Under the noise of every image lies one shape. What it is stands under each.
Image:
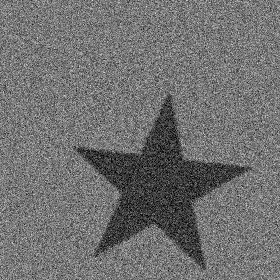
star
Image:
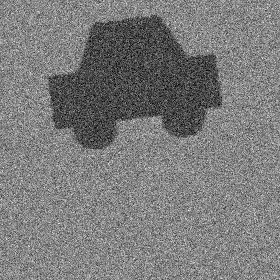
car
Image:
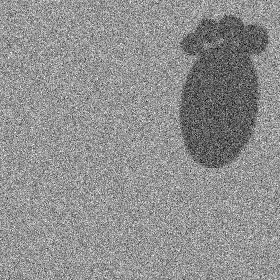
footprint
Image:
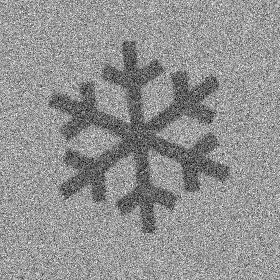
snowflake
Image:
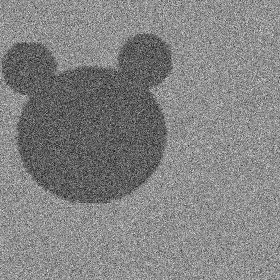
bear's head
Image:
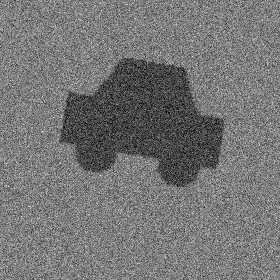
car
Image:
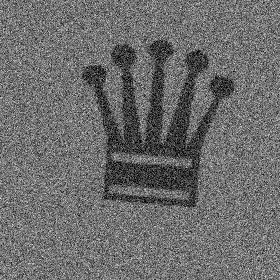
chess queen
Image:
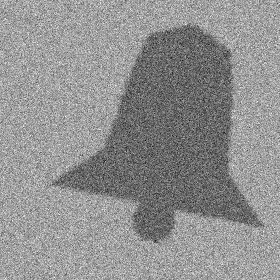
bell
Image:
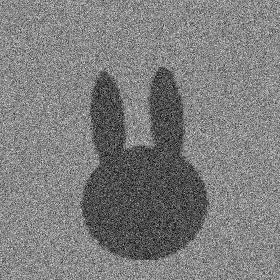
rabbit's head
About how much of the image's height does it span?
two thirds
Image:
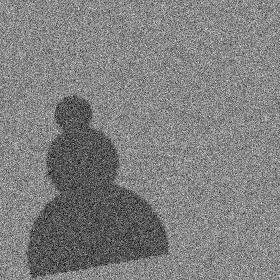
chess pawn
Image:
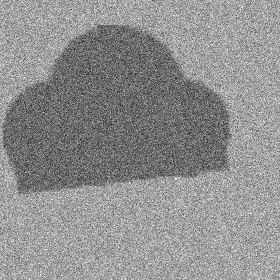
cloud
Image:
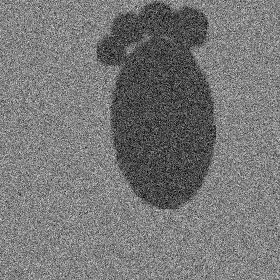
footprint
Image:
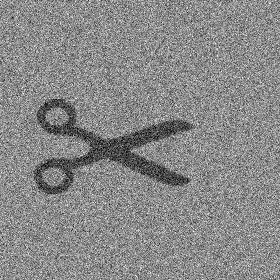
pair of scissors
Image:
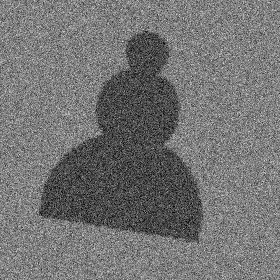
chess pawn
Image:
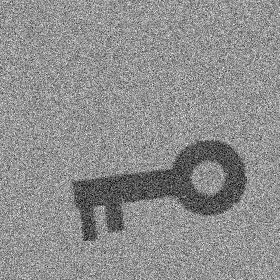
key
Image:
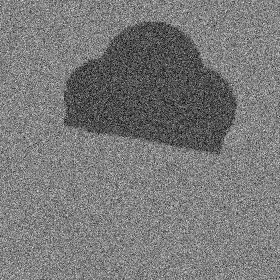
cloud
